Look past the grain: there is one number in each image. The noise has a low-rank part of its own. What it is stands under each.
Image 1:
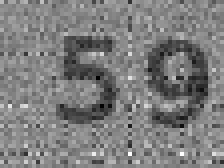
59
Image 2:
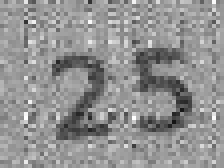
25
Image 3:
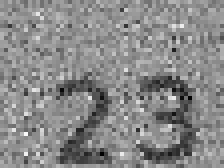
23
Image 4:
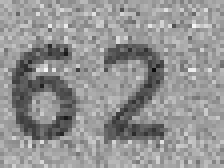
62
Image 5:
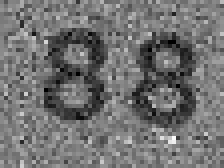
88
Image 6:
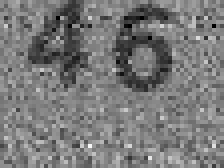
46
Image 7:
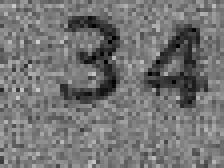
34
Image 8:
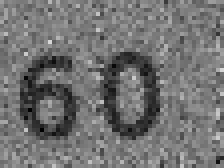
60
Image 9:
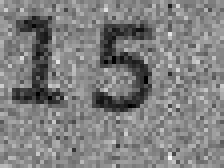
15
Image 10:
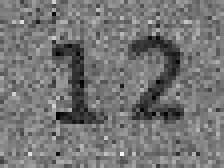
12
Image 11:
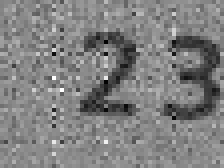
23
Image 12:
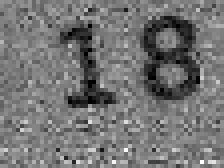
18
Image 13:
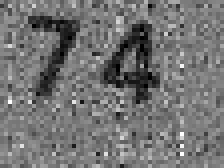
74
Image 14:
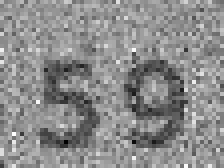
59
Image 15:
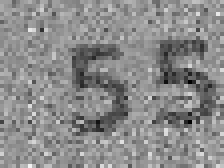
55
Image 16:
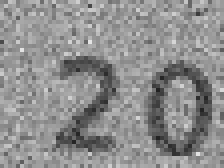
20
